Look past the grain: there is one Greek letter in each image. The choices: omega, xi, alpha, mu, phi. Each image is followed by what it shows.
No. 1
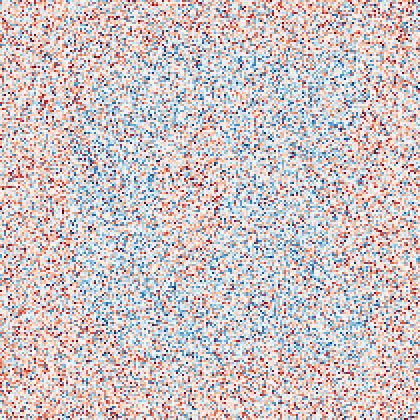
blue alpha
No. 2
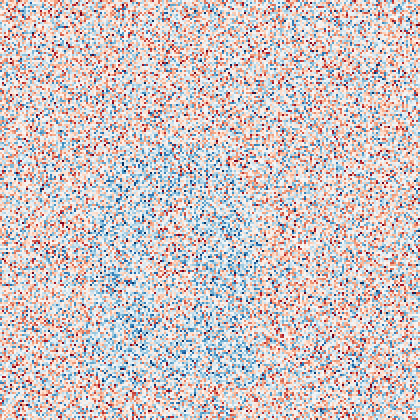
blue omega
